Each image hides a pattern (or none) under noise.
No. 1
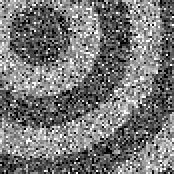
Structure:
rings round one point
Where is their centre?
top left
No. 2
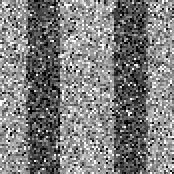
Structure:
vertical stripes
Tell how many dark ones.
2
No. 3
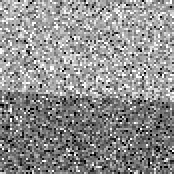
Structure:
a sharp edge
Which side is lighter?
top
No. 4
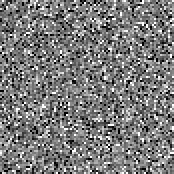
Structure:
only noise
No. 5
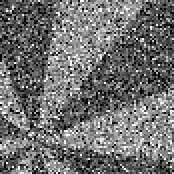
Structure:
spokes from one point
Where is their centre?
bottom left
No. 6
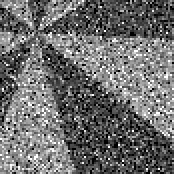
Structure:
spokes from one point
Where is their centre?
top left
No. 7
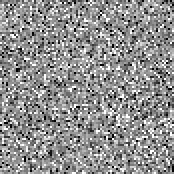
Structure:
only noise
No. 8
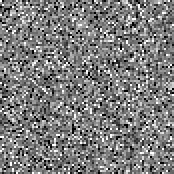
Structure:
only noise
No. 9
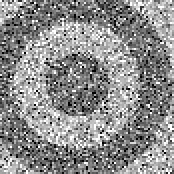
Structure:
rings round one point
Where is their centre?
centre
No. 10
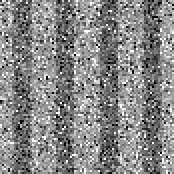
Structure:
vertical stripes
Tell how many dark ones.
4
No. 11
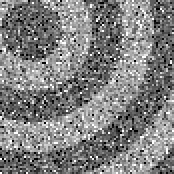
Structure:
rings round one point
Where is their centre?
top left
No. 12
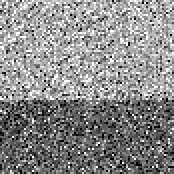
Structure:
a sharp edge
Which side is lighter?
top
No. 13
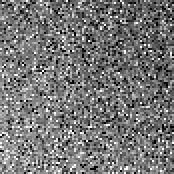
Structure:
a smooth slope
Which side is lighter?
bottom left
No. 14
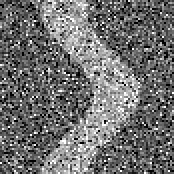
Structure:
a wavy band
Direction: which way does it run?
top to bottom
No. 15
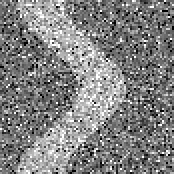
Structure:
a wavy band
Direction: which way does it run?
top to bottom
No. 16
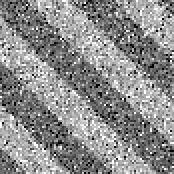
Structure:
diagonal stripes
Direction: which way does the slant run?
top left to bottom right
